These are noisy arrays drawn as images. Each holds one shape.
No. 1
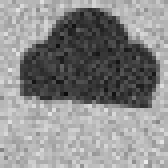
cloud
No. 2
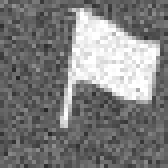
flag
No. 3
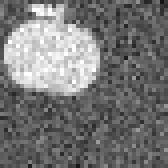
apple
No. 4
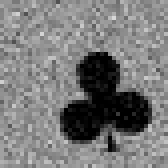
club
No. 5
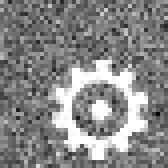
gear
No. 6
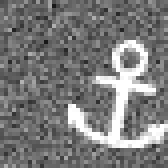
anchor
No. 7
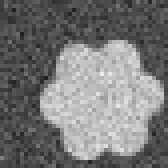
flower
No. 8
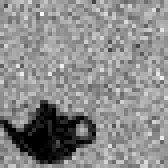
teapot
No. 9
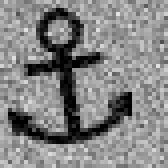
anchor
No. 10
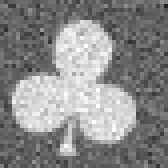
club
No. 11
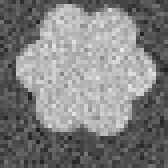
flower
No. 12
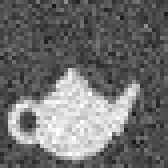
teapot
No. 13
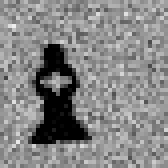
chess bishop
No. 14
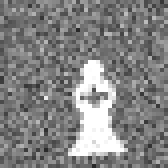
chess bishop
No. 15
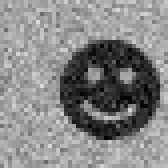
smiling face
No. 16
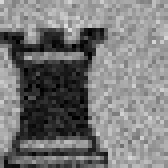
chess rook
